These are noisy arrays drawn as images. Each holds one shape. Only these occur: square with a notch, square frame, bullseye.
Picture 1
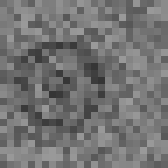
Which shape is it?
bullseye
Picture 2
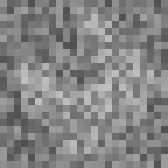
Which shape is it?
square with a notch
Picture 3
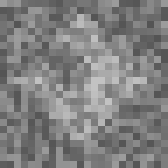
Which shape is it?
square with a notch
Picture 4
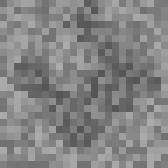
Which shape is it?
square with a notch
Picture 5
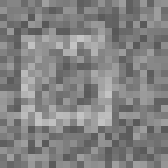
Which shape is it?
square frame
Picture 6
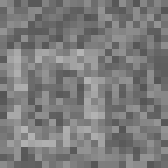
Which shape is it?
square frame
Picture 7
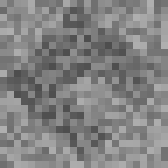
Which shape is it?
square with a notch
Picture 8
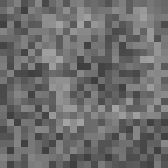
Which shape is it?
square frame
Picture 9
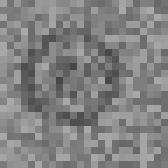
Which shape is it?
bullseye
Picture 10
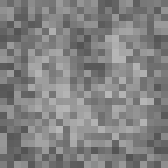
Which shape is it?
square with a notch
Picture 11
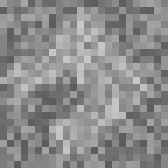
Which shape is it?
square with a notch
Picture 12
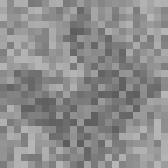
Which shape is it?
square with a notch
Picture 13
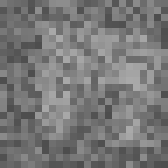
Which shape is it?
square with a notch
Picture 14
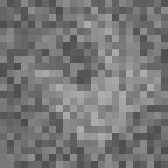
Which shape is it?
square with a notch
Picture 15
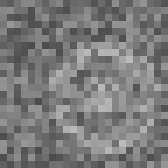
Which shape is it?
bullseye
